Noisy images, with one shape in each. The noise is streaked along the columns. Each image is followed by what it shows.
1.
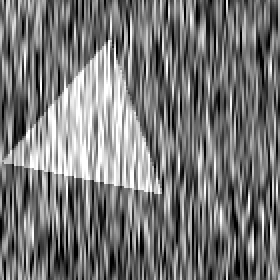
triangle
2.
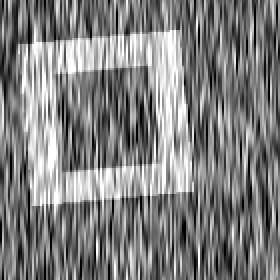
square frame
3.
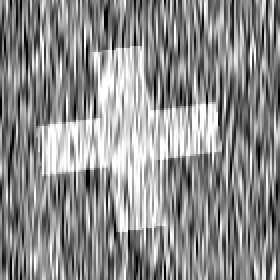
cross
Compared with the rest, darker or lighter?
lighter
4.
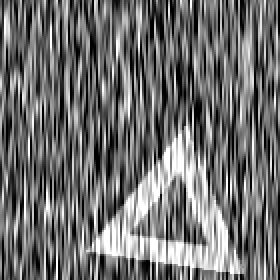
triangle frame
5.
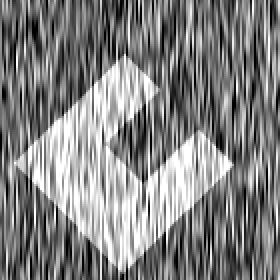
square with a notch
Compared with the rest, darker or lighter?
lighter
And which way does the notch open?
up and right
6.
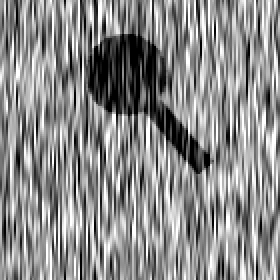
lollipop
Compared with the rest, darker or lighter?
darker
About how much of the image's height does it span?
half
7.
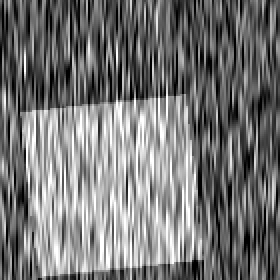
square
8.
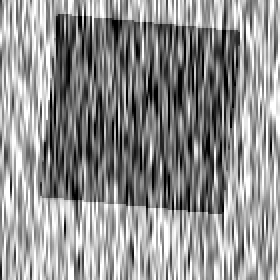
square
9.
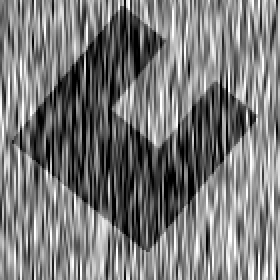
square with a notch
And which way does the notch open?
up and right
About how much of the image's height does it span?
nearly all
